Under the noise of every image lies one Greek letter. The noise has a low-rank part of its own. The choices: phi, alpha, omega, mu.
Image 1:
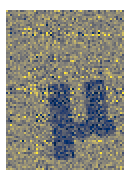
mu
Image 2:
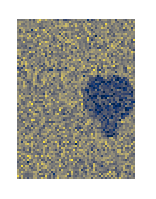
phi
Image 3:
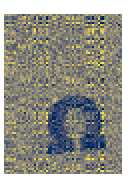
omega
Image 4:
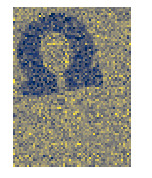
omega
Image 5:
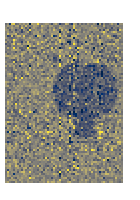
phi
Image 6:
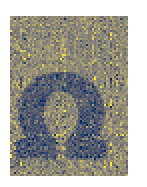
omega
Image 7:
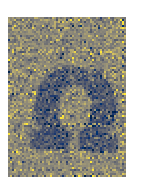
omega
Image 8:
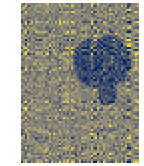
phi
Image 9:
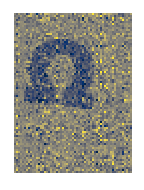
omega
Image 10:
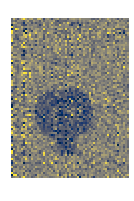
phi
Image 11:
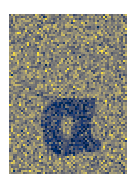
alpha
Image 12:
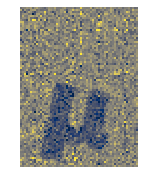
mu
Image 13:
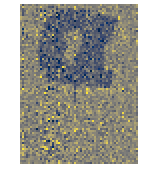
alpha
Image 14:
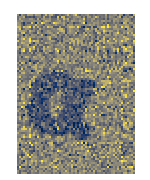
alpha
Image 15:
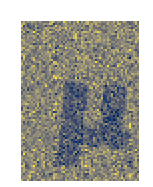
mu
